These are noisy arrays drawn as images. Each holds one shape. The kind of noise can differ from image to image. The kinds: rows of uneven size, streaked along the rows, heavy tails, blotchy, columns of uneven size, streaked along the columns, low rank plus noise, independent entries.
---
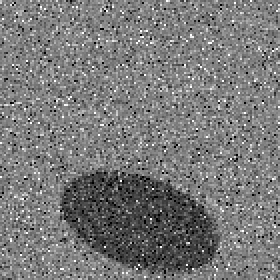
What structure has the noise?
heavy tails
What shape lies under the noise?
ellipse
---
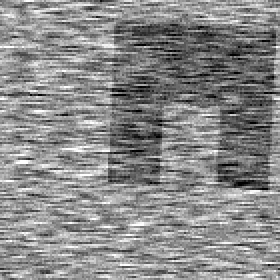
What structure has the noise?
streaked along the rows
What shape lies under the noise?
square with a notch
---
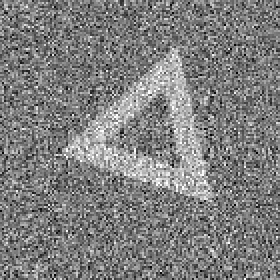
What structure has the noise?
low rank plus noise
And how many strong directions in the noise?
five to eight
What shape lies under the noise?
triangle frame
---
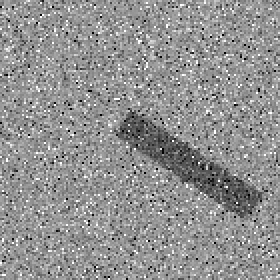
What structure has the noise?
heavy tails
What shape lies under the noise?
bar
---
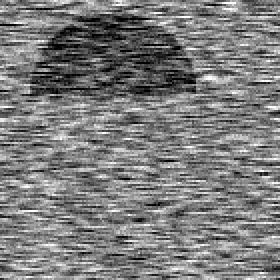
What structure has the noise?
streaked along the rows
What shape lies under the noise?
half disc
